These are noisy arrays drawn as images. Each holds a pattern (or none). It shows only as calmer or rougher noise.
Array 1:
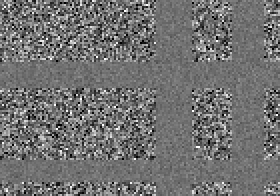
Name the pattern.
bands of rows crossing bands of columns
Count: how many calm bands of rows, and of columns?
2 and 2
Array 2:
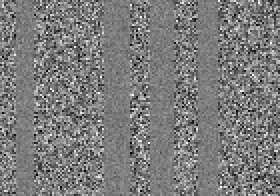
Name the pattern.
bands of columns
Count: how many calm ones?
4
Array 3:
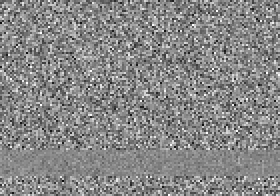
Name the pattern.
one band of rows
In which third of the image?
bottom
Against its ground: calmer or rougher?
calmer
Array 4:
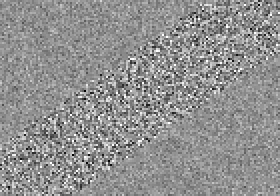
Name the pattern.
a diagonal band
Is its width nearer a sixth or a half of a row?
a half
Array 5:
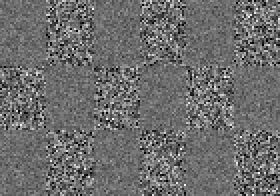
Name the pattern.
a checkerboard
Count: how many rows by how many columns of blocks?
3 by 6
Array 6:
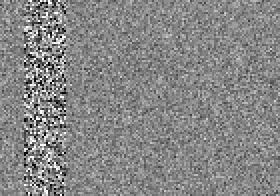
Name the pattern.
one band of columns
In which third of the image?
left
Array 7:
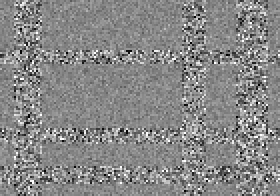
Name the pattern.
bands of rows crossing bands of columns
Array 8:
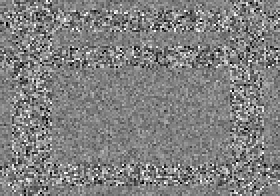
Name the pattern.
bands of rows crossing bands of columns
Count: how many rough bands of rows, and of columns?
3 and 2
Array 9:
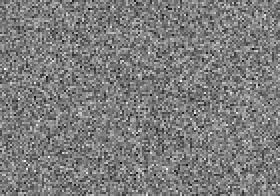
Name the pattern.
only noise
